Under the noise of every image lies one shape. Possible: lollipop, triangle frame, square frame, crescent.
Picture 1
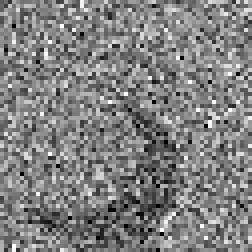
crescent
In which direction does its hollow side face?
up and left
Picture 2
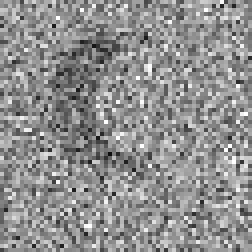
crescent
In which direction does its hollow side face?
right
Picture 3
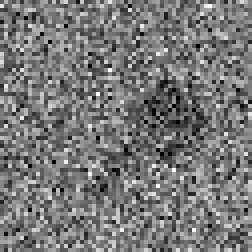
lollipop
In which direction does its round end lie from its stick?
up and right
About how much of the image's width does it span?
half
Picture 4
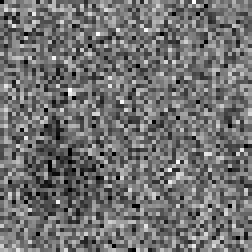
lollipop
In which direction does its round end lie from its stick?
down
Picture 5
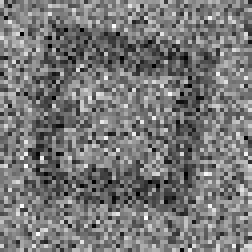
square frame
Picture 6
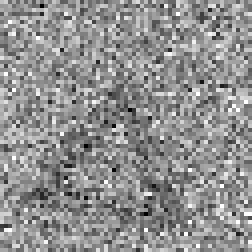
triangle frame
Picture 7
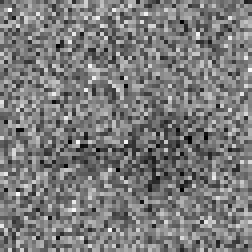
lollipop
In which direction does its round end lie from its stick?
right
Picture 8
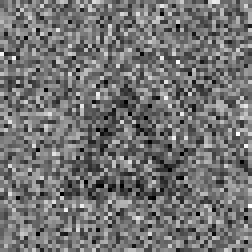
triangle frame
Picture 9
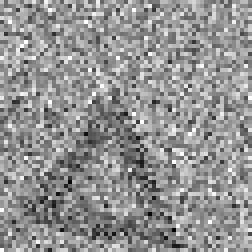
triangle frame
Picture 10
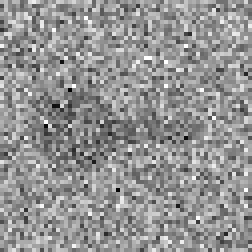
lollipop
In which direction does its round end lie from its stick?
left
